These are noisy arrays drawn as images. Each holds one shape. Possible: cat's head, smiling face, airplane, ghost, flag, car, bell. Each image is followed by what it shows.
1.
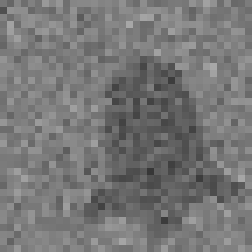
bell
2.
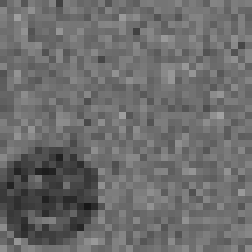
smiling face
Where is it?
bottom left
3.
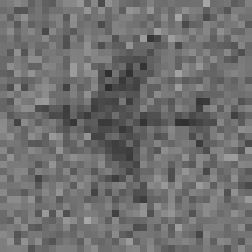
airplane
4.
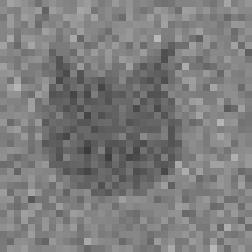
cat's head
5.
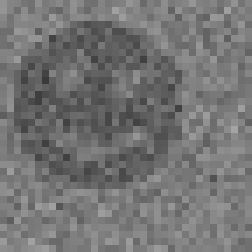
smiling face
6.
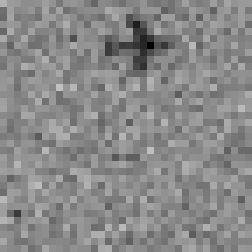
airplane
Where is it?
top middle
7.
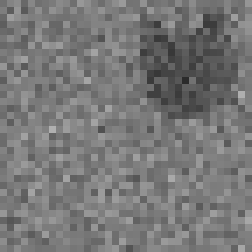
cat's head
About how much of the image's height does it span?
half
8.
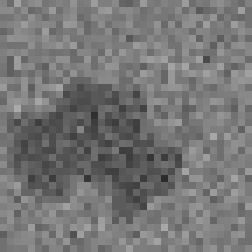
car
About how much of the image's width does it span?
two thirds
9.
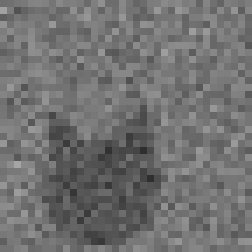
cat's head
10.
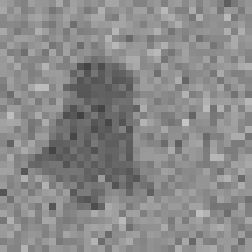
bell
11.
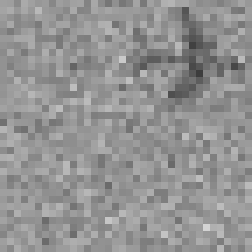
airplane
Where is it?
top right
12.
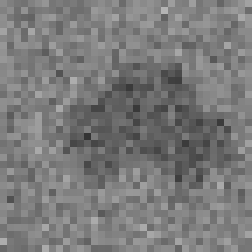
car
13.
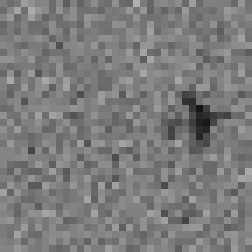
airplane
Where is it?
middle right
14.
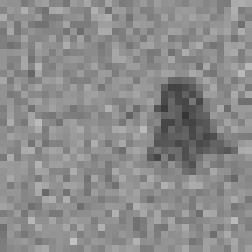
bell
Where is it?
middle right
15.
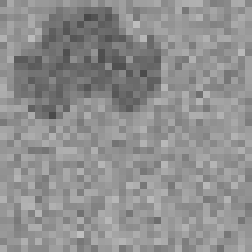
car
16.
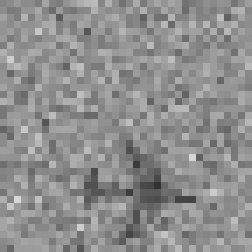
airplane
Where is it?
bottom middle
